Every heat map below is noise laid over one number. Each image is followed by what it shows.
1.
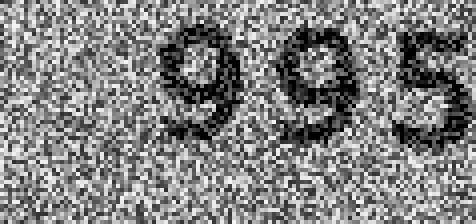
995
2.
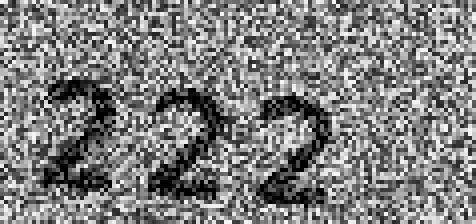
222
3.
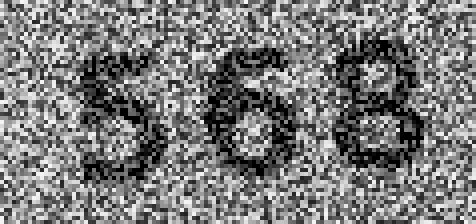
568
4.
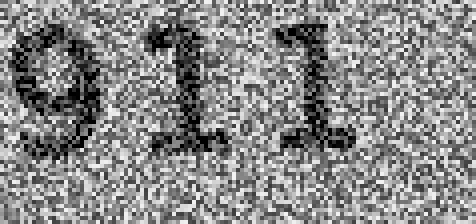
911
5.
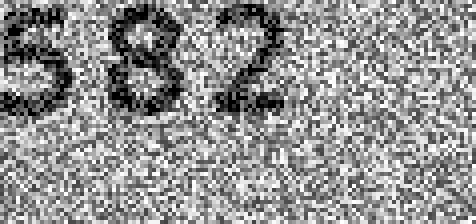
582
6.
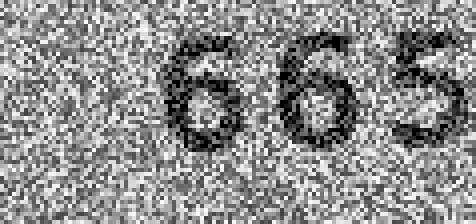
665
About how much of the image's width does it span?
two thirds
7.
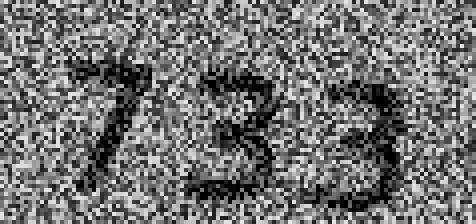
733
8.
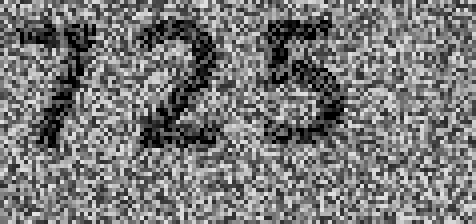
725
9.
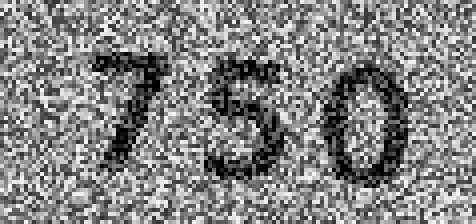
750
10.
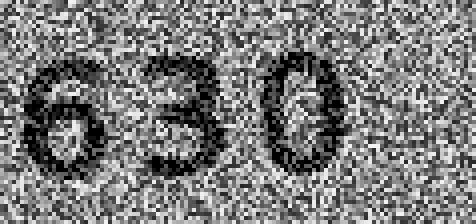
630
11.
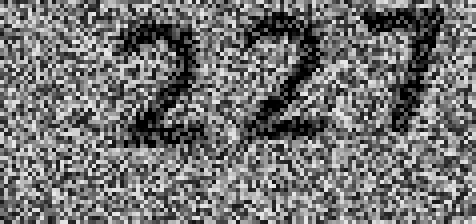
227
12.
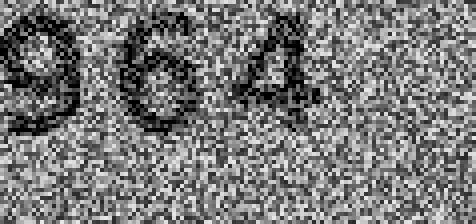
964
